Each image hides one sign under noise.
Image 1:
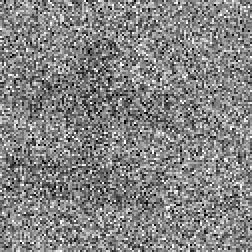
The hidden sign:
plus-minus sign
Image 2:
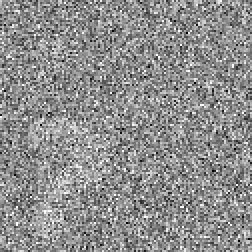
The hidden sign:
question mark
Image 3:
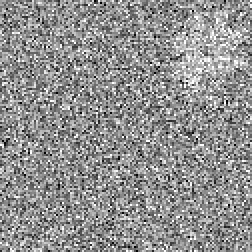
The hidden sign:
hash sign
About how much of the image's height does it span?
a third
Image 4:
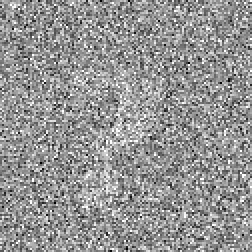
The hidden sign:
question mark
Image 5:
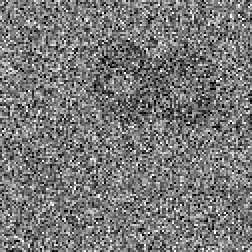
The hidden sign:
infinity sign
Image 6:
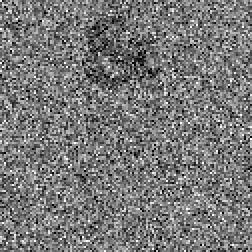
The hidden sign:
ampersand
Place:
top middle
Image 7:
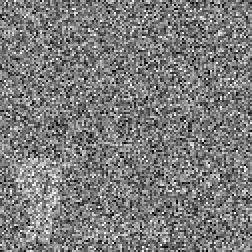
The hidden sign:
pilcrow
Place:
bottom left
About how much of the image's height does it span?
a third
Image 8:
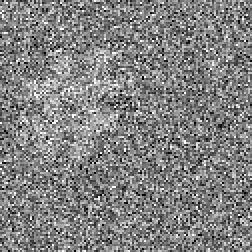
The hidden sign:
hash sign
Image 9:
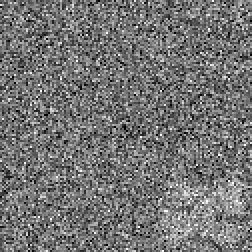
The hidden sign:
not-equal sign
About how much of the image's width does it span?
a third
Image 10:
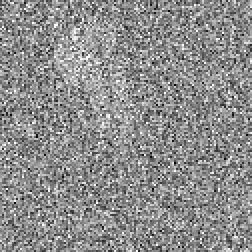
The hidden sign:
pilcrow
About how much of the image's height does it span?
half
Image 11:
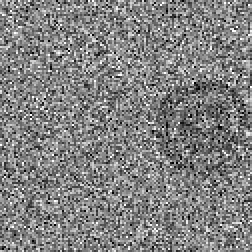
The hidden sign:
at sign
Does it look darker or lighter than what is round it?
darker
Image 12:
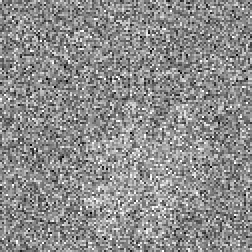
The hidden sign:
hash sign
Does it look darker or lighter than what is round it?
lighter
